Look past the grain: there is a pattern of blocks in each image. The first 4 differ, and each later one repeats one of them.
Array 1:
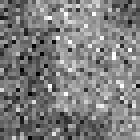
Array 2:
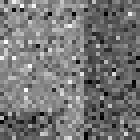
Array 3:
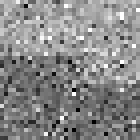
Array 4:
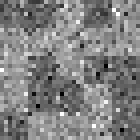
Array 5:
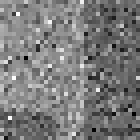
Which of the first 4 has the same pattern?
2
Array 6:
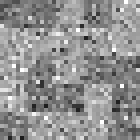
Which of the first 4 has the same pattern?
4
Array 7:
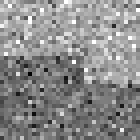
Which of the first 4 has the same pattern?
3
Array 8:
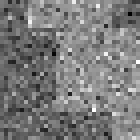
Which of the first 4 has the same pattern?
1
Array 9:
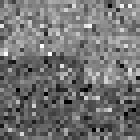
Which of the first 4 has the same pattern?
3
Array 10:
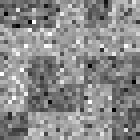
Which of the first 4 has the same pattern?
4
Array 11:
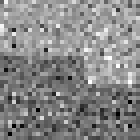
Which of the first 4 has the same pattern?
3
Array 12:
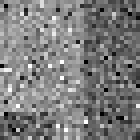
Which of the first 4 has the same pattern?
2
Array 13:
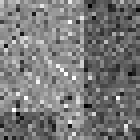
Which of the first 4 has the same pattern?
2
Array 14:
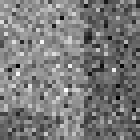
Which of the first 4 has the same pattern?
2
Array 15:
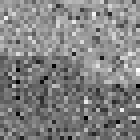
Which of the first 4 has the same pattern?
3
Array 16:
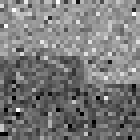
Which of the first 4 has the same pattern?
3
